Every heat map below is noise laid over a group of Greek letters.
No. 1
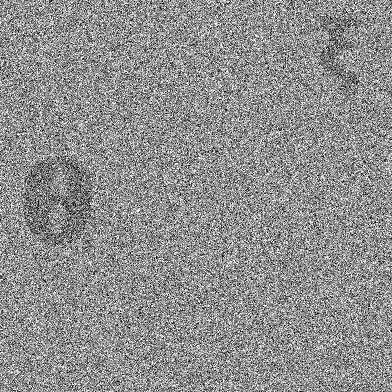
top right: xi; middle left: theta
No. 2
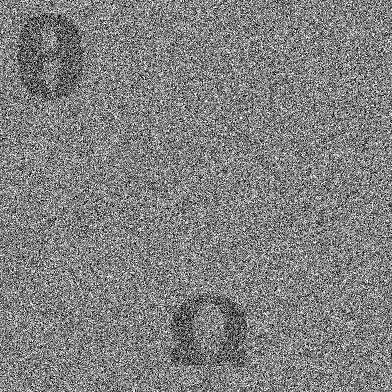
top left: theta; bottom middle: omega
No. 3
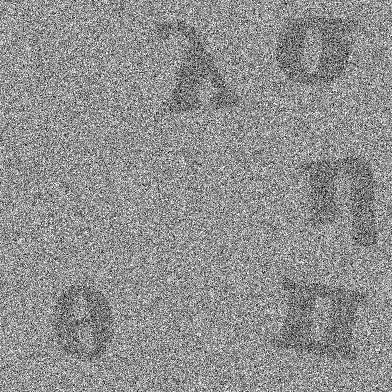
top middle: lambda; top right: sigma; middle right: eta; bottom left: theta; bottom right: pi
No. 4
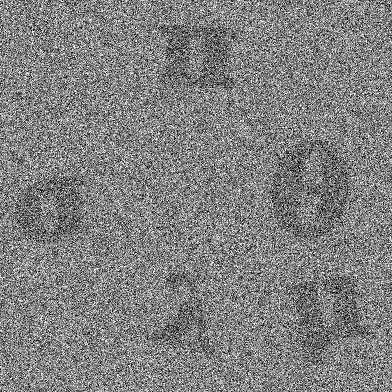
top middle: pi; middle left: sigma; middle right: theta; bottom middle: lambda; bottom right: mu
